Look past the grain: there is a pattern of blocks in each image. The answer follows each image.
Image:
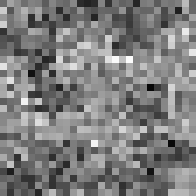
the same after a half turn
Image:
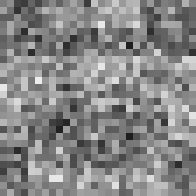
left and right mirror each other
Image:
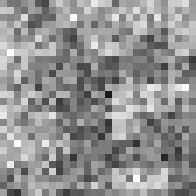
no symmetry
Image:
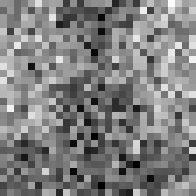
left and right mirror each other
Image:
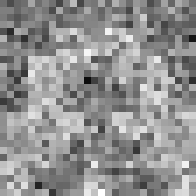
left and right mirror each other
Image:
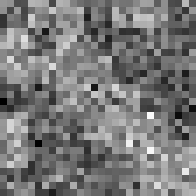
mirrored about the diagonal from the top left
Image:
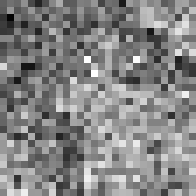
mirrored about the diagonal from the top left
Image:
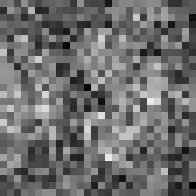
top and bottom mirror each other
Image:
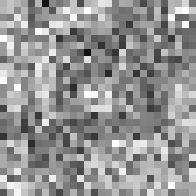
mirrored about the diagonal from the bottom left
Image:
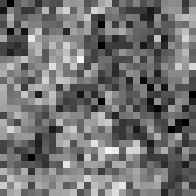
no symmetry
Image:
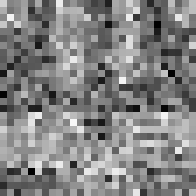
left and right mirror each other
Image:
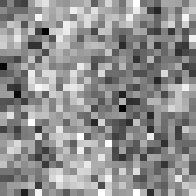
top and bottom mirror each other
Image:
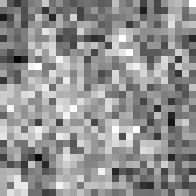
mirrored about the diagonal from the bottom left
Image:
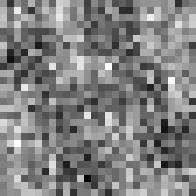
the same after a half turn
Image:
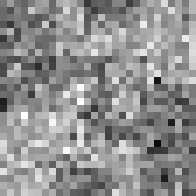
the same after a half turn
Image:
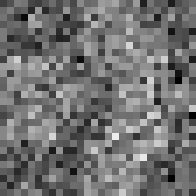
top and bottom mirror each other
